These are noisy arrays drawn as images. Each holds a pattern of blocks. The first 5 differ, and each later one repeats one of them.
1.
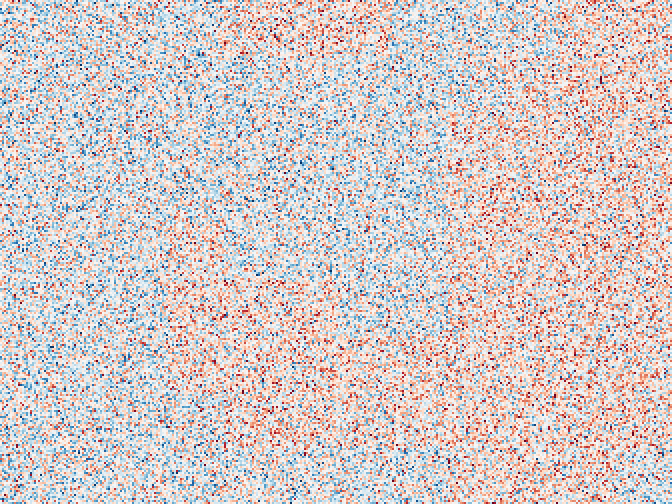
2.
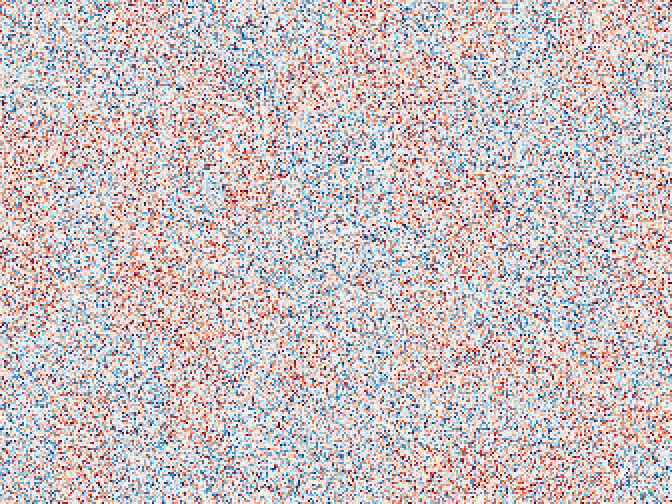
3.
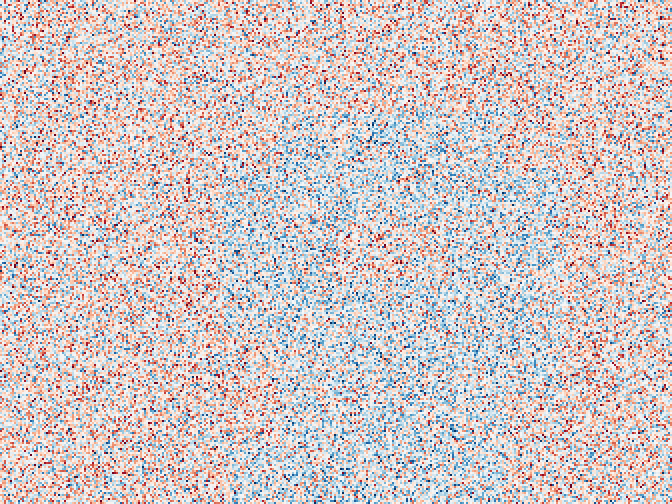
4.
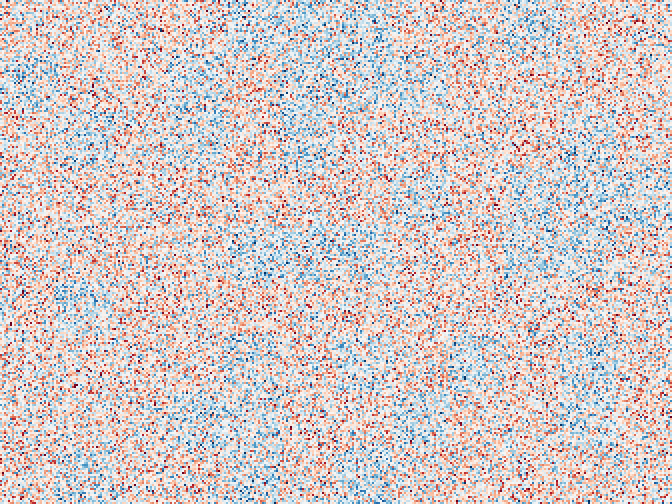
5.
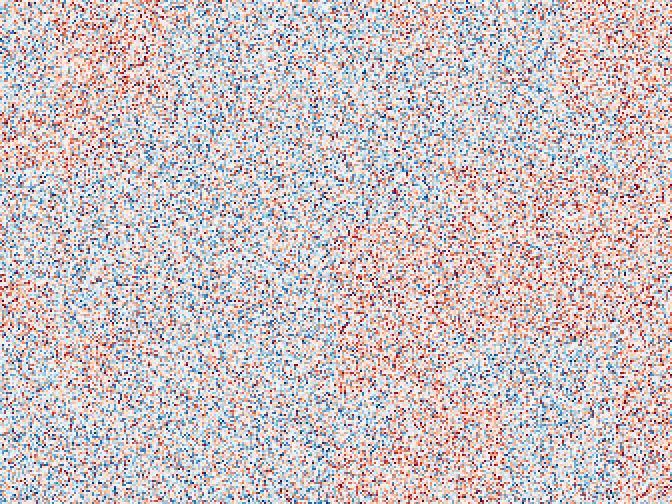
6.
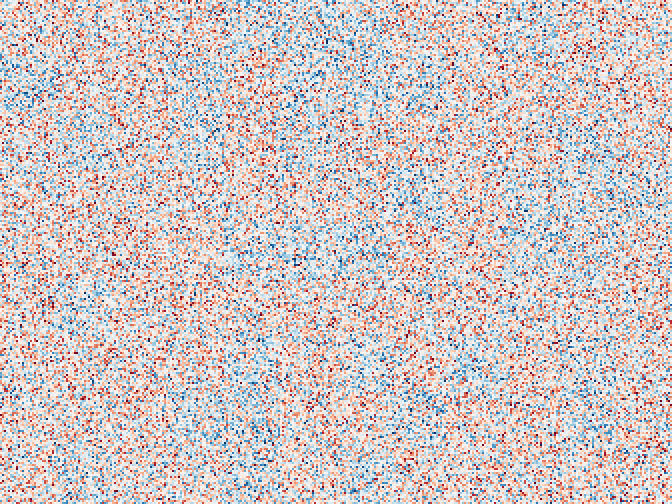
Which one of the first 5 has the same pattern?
4
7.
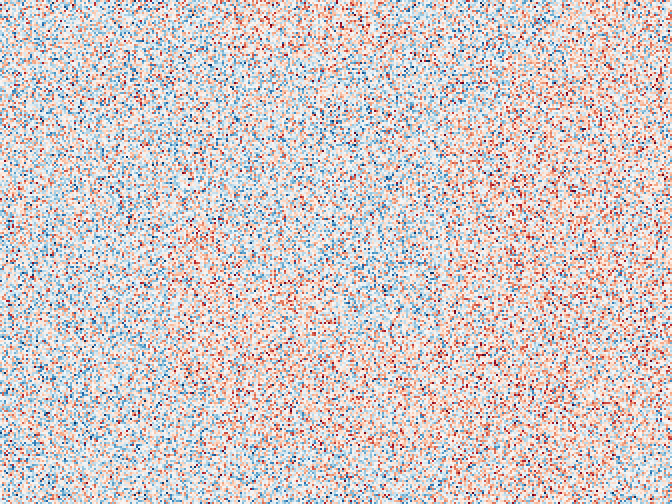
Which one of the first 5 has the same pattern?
1
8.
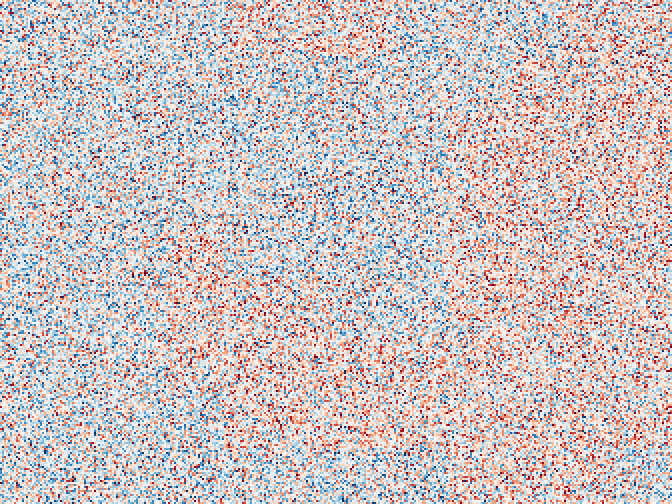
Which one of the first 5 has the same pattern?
1
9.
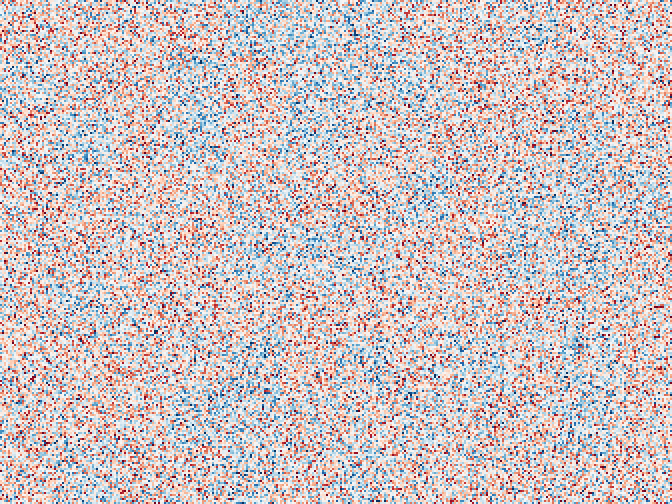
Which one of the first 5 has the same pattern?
4
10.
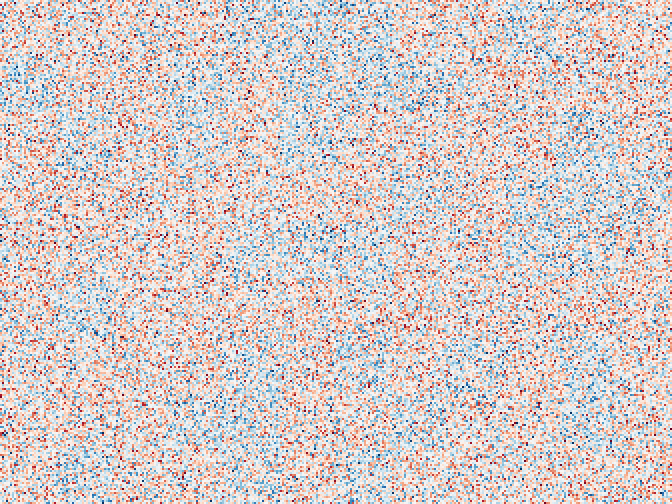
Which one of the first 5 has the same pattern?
4
